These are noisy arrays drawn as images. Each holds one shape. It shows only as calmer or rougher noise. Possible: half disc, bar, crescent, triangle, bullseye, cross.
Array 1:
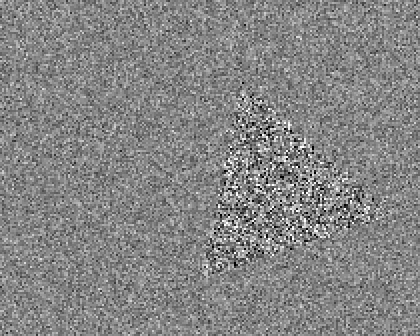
rough triangle
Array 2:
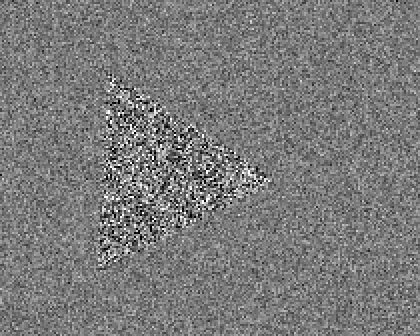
rough triangle
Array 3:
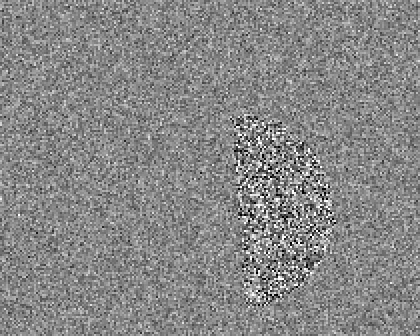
rough half disc
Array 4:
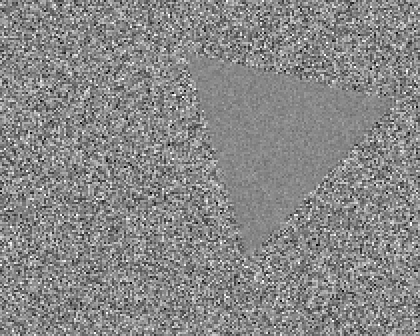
calm triangle
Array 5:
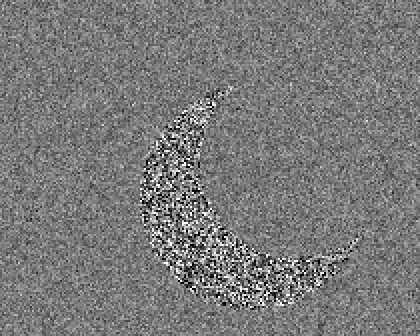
rough crescent
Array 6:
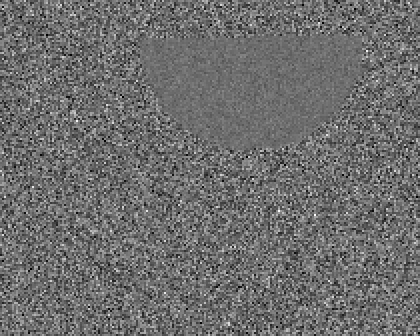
calm half disc
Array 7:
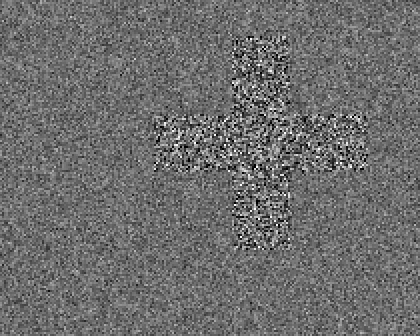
rough cross
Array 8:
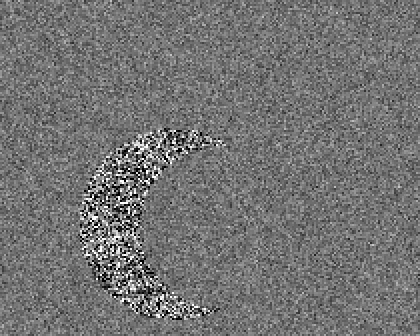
rough crescent
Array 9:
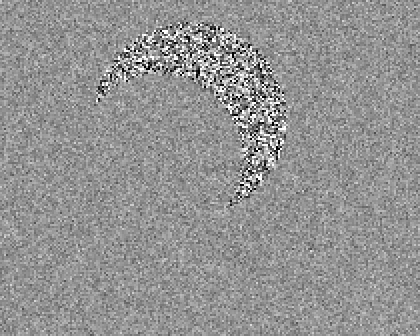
rough crescent
